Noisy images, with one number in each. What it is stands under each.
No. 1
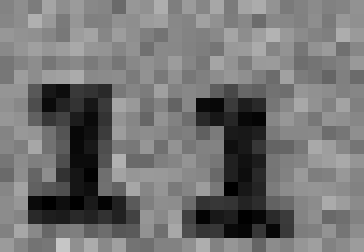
11
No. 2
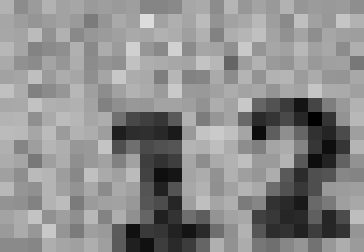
12
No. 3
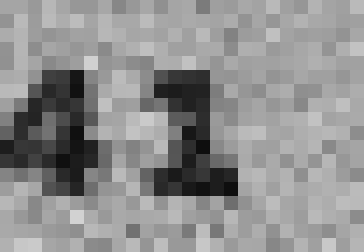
41
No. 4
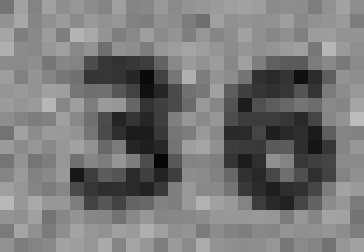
36
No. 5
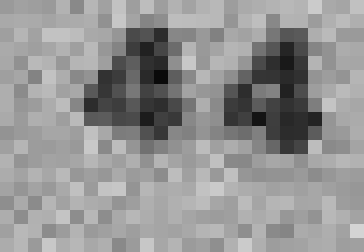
44
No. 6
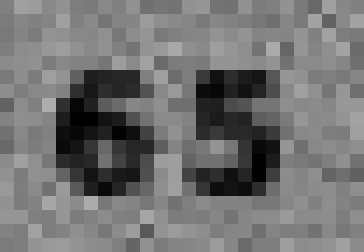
65
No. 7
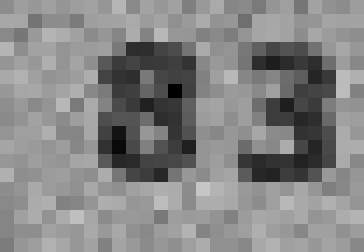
83
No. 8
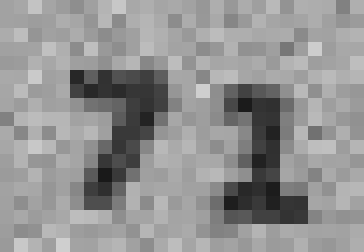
71
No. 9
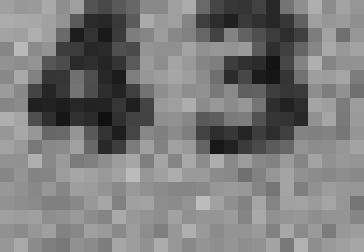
43
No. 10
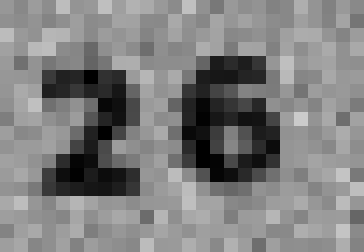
26
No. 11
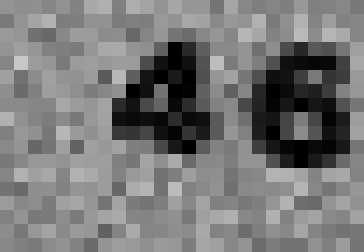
46
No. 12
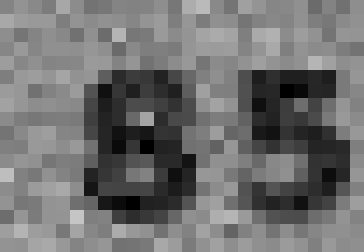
85
